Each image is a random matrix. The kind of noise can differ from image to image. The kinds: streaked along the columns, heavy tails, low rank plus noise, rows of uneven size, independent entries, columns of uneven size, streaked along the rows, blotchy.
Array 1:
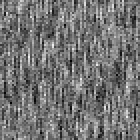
streaked along the columns
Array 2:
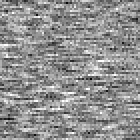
streaked along the rows
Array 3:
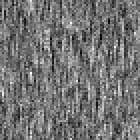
streaked along the columns
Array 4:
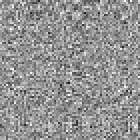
low rank plus noise
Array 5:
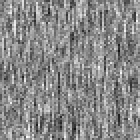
streaked along the columns
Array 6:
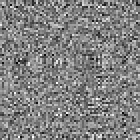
low rank plus noise
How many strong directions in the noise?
three or four
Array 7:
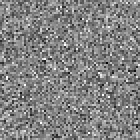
independent entries
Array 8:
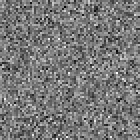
independent entries
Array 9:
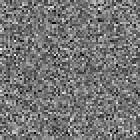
low rank plus noise
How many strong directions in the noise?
five to eight
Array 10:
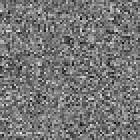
low rank plus noise
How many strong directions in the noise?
three or four
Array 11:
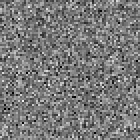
independent entries
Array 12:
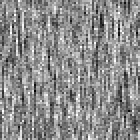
streaked along the columns
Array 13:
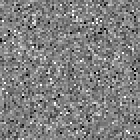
heavy tails
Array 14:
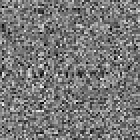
low rank plus noise
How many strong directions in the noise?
one
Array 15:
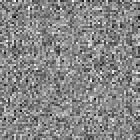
low rank plus noise
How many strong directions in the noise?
three or four
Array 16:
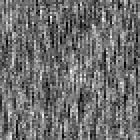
streaked along the columns
